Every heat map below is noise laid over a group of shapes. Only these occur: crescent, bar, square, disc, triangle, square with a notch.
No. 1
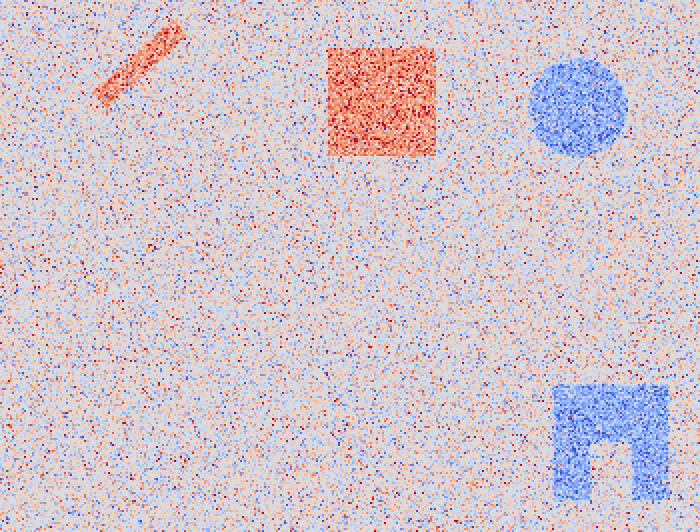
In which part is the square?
top middle
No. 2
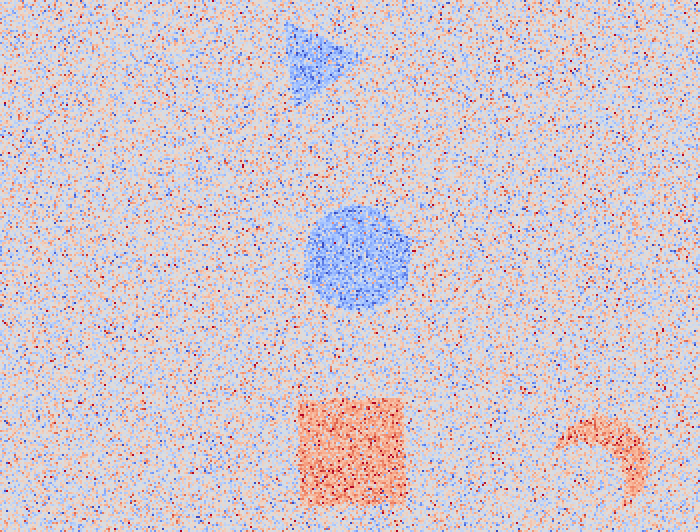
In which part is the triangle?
top middle
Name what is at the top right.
nothing
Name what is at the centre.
disc
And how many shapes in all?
4
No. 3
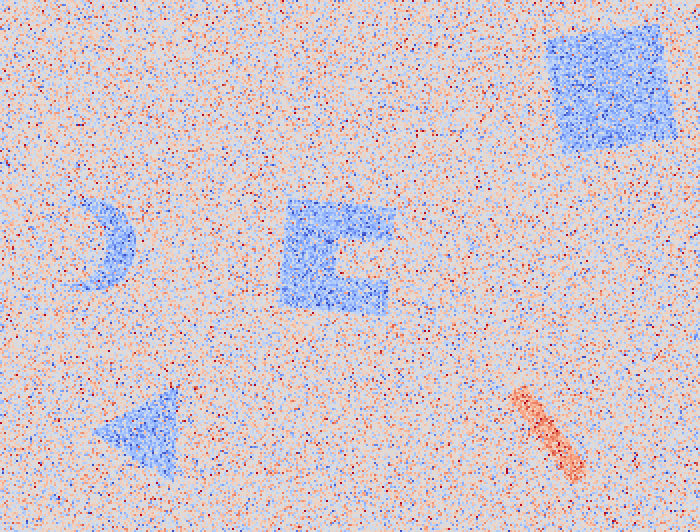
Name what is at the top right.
square
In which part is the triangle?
bottom left
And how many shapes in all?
5
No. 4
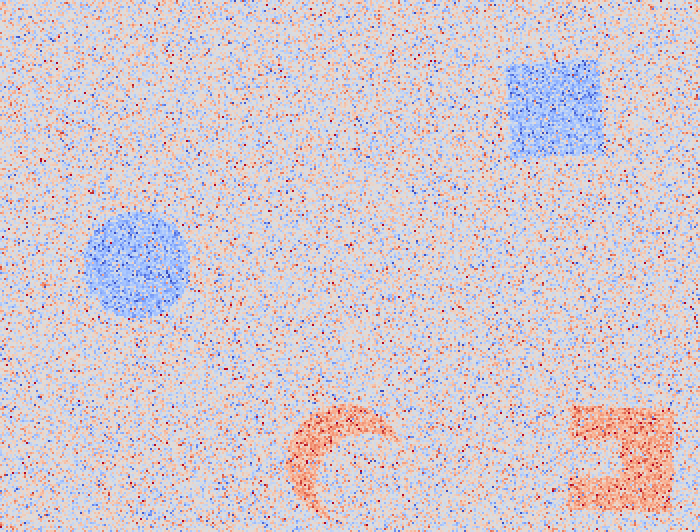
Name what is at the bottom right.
square with a notch
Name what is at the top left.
nothing
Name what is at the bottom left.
nothing
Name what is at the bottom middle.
crescent
